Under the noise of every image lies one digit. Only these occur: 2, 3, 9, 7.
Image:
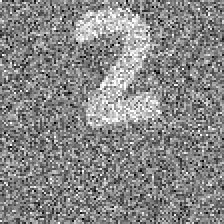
2
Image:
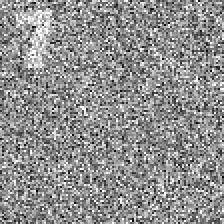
7
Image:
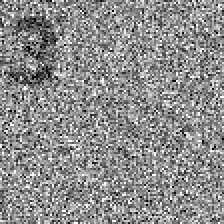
3
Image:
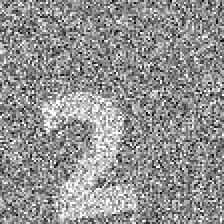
2
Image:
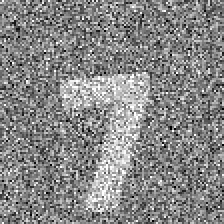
7
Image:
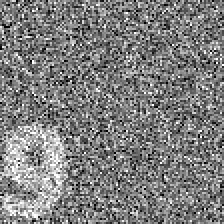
9
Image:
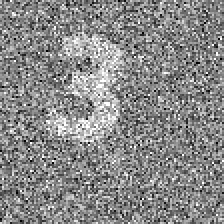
3
